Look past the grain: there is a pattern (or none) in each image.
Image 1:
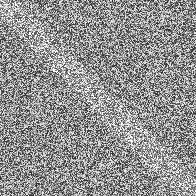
a diagonal band
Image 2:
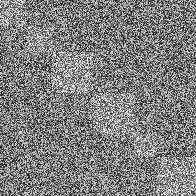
blocks along the diagonal
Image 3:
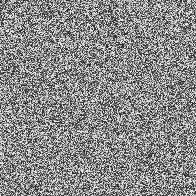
only noise
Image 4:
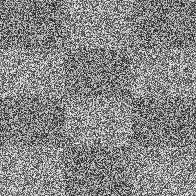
a checkerboard
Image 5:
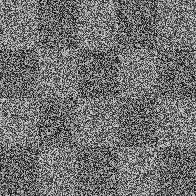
a checkerboard
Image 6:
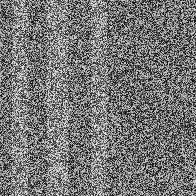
bands of columns
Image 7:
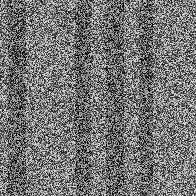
bands of columns
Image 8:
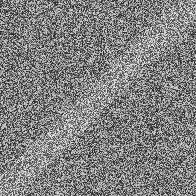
a diagonal band
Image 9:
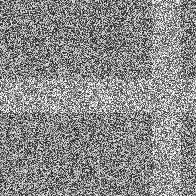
bands of rows crossing bands of columns
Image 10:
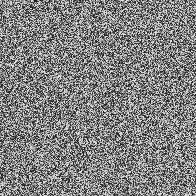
only noise
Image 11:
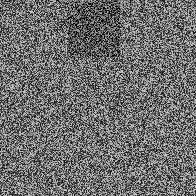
one block
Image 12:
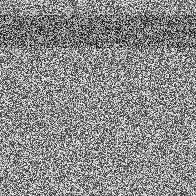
one band of rows
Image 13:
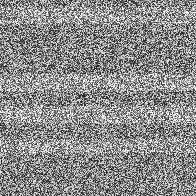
bands of rows
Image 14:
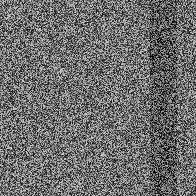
one band of columns
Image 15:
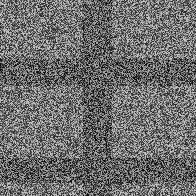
bands of rows crossing bands of columns
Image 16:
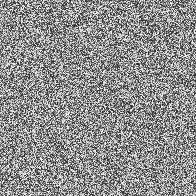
only noise
